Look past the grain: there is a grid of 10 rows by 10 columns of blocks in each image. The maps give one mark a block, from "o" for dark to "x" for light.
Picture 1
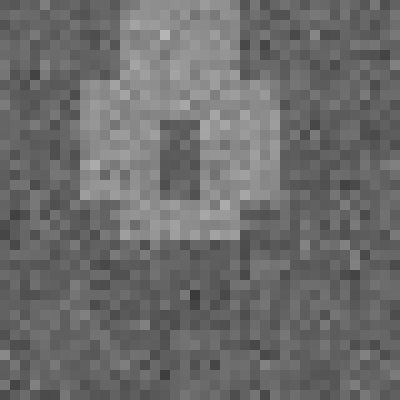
oooxxxoooo
oooxxxoooo
ooxxxxxooo
ooxxoxxooo
ooxxoxxooo
oooxxxoooo
oooooooooo
oooooooooo
oooooooooo
oooooooooo
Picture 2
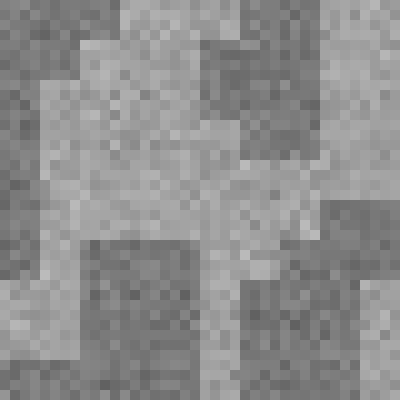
oooxxxooxx
ooxxxoooxx
oxxxxoooxx
oxxxxxooxx
oxxxxxxxxx
oxxxxxxxoo
oxoooxxooo
xxoooxooox
xxoooxooox
oooooxooox
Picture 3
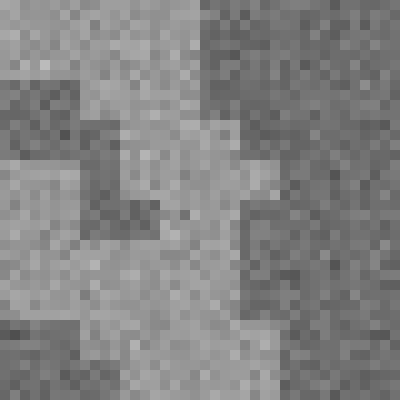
xxxxxooooo
xxxxxooooo
ooxxxooooo
oooxxxoooo
xxoxxxxooo
xxooxxoooo
xxxxxxoooo
xxxxxxoooo
ooxxxxxooo
oooxxxxooo
